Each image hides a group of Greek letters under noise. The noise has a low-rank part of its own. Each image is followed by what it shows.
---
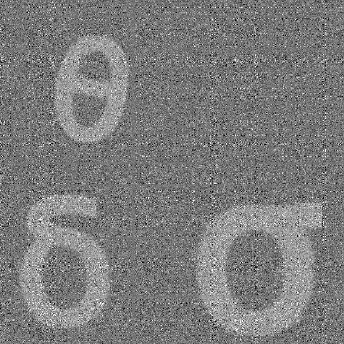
top left: theta; bottom left: delta; bottom right: sigma
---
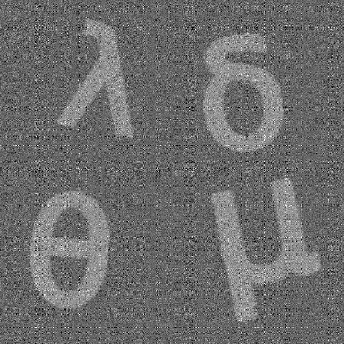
top left: lambda; top right: delta; bottom left: theta; bottom right: mu
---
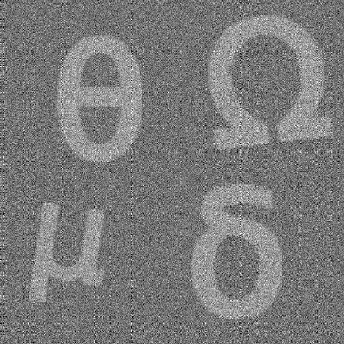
top left: theta; top right: omega; bottom left: mu; bottom right: delta
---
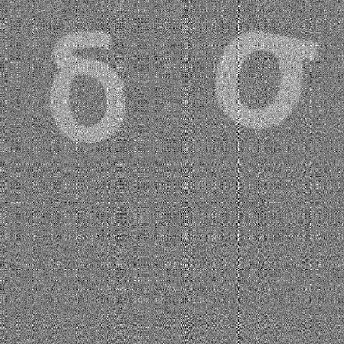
top left: delta; top right: sigma
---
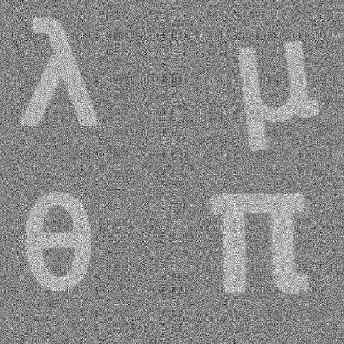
top left: lambda; top right: mu; bottom left: theta; bottom right: pi
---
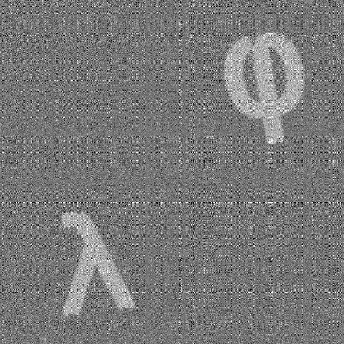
top right: phi; bottom left: lambda
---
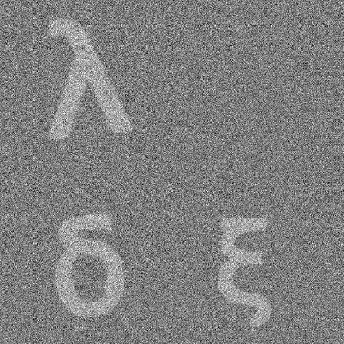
top left: lambda; bottom left: delta; bottom right: xi
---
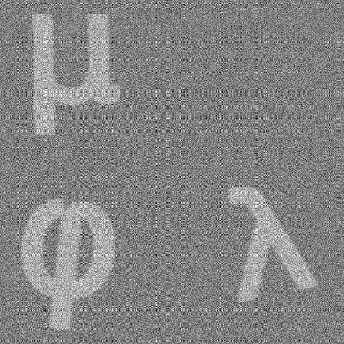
top left: mu; bottom left: phi; bottom right: lambda
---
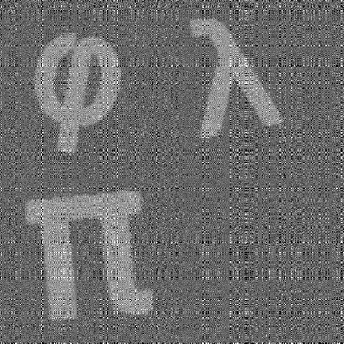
top left: phi; top right: lambda; bottom left: pi
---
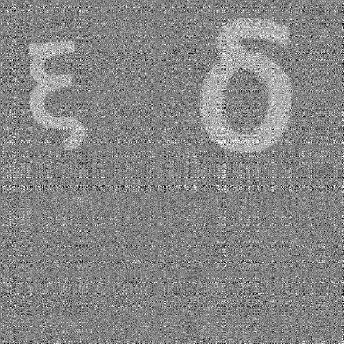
top left: xi; top right: delta
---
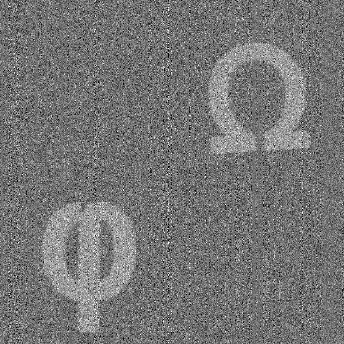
top right: omega; bottom left: phi
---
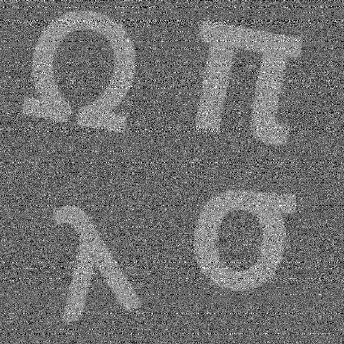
top left: omega; top right: pi; bottom left: lambda; bottom right: sigma
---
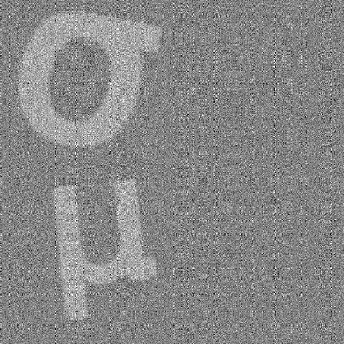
top left: sigma; bottom left: mu
